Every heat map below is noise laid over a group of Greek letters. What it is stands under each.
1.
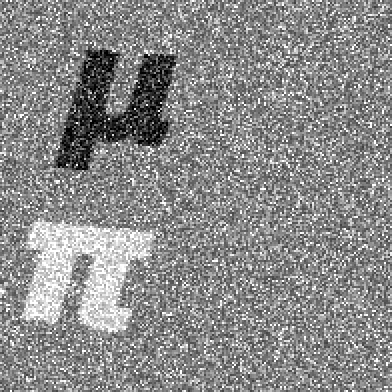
top left: dark mu; bottom left: light pi
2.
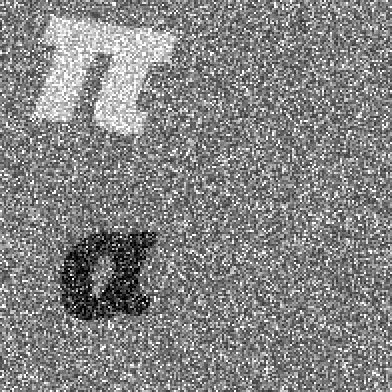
top left: light pi; bottom left: dark alpha
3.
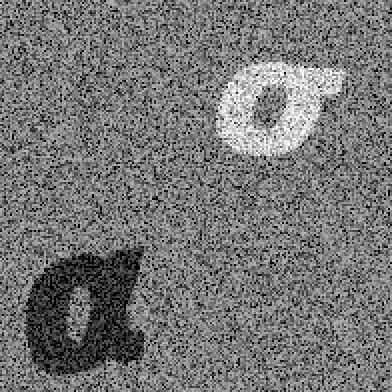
top right: light sigma; bottom left: dark alpha
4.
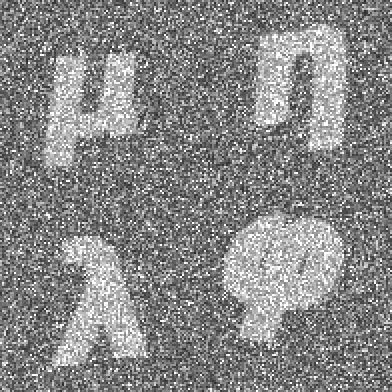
top left: light mu; top right: light eta; bottom left: light lambda; bottom right: light phi
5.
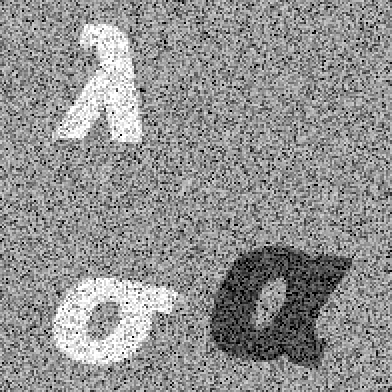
top left: light lambda; bottom left: light sigma; bottom right: dark alpha
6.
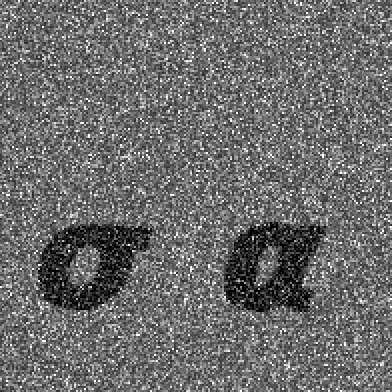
bottom left: dark sigma; bottom right: dark alpha
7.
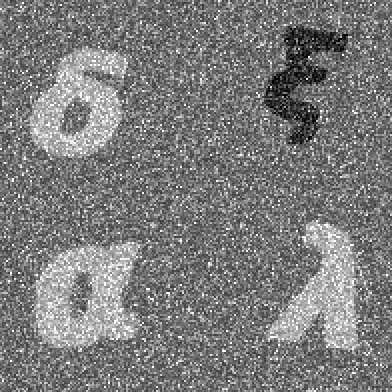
top left: light delta; top right: dark xi; bottom left: light alpha; bottom right: light lambda
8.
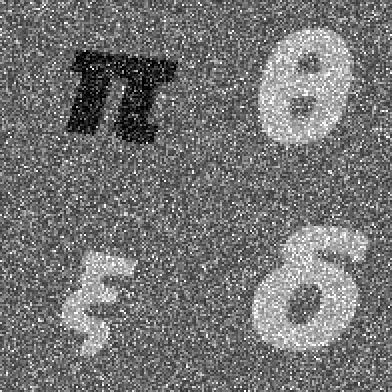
top left: dark pi; top right: light theta; bottom left: light xi; bottom right: light delta
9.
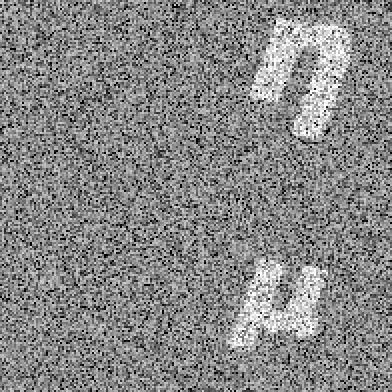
top right: light eta; bottom right: light mu
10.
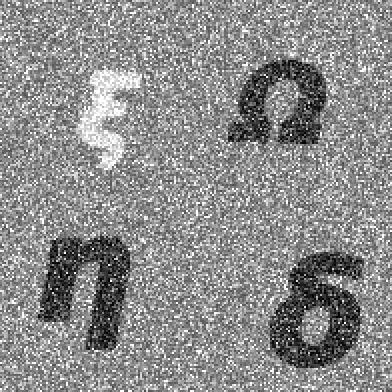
top left: light xi; top right: dark omega; bottom left: dark eta; bottom right: dark delta
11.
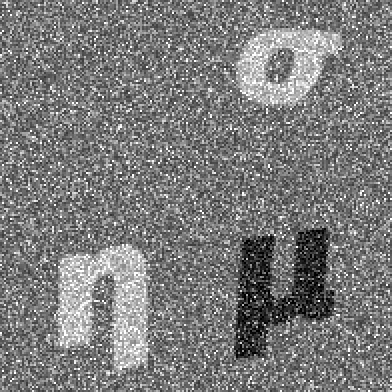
top right: light sigma; bottom left: light eta; bottom right: dark mu
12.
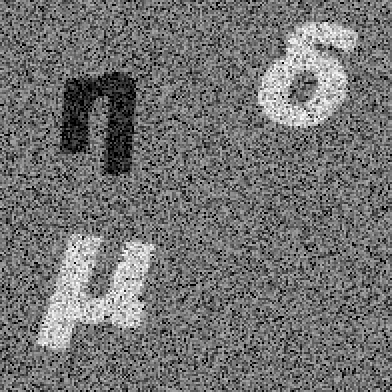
top left: dark eta; top right: light delta; bottom left: light mu
